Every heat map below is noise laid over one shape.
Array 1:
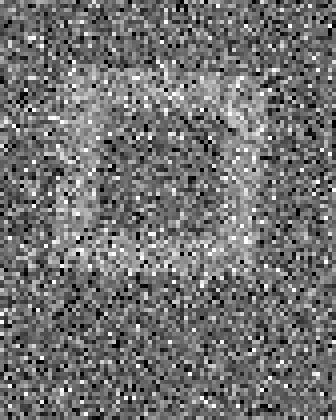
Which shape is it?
square frame
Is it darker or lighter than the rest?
lighter
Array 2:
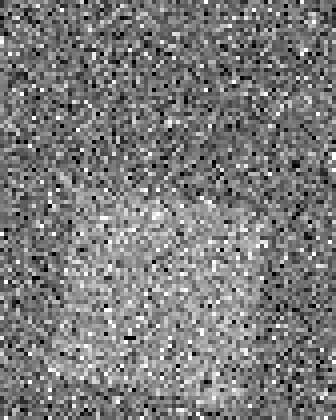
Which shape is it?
square
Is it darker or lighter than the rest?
lighter
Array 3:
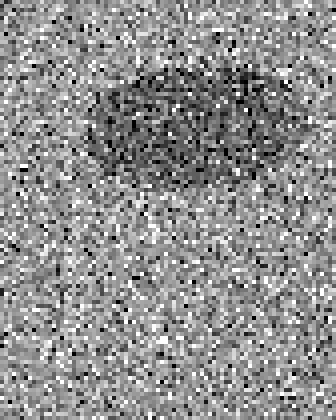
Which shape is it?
ellipse
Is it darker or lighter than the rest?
darker
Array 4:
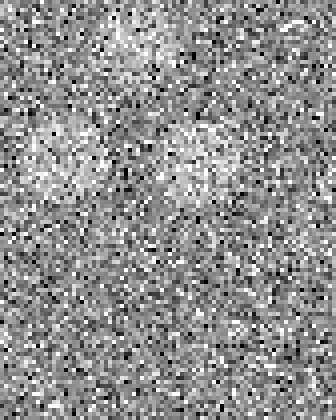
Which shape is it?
three dots
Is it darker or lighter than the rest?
lighter
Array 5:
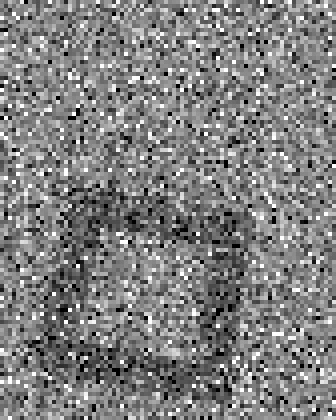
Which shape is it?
square frame
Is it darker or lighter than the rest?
darker
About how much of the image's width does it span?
two thirds
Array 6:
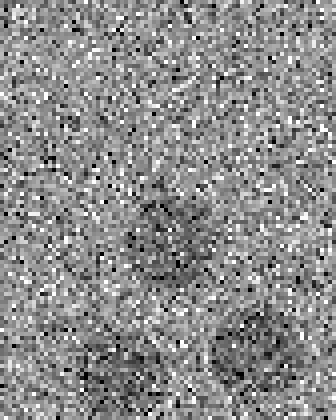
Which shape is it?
three dots
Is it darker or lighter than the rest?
darker
